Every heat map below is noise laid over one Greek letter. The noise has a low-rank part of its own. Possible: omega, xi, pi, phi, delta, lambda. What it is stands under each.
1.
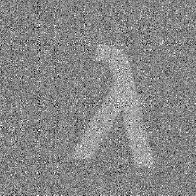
light lambda
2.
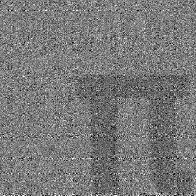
dark pi
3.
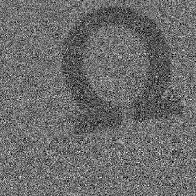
dark omega
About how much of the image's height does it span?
two thirds
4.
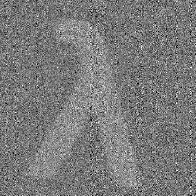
light lambda
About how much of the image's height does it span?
nearly all
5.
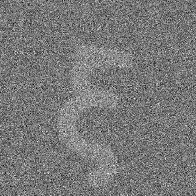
light xi
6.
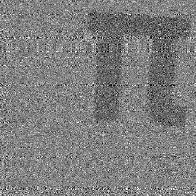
dark pi
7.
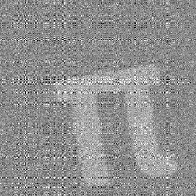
light pi
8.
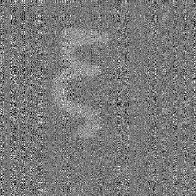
light xi
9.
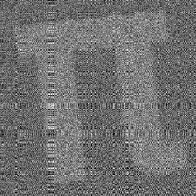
light pi
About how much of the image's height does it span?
nearly all
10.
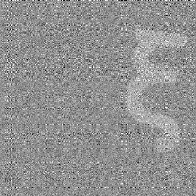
light xi
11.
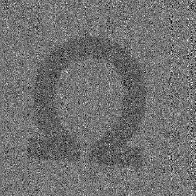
dark omega
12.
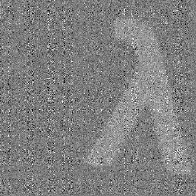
light lambda
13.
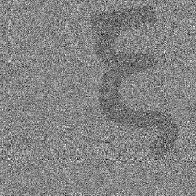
dark xi
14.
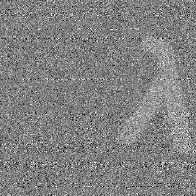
light lambda
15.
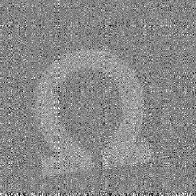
light omega
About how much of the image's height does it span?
two thirds
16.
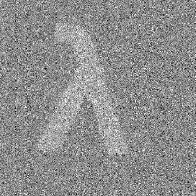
light lambda
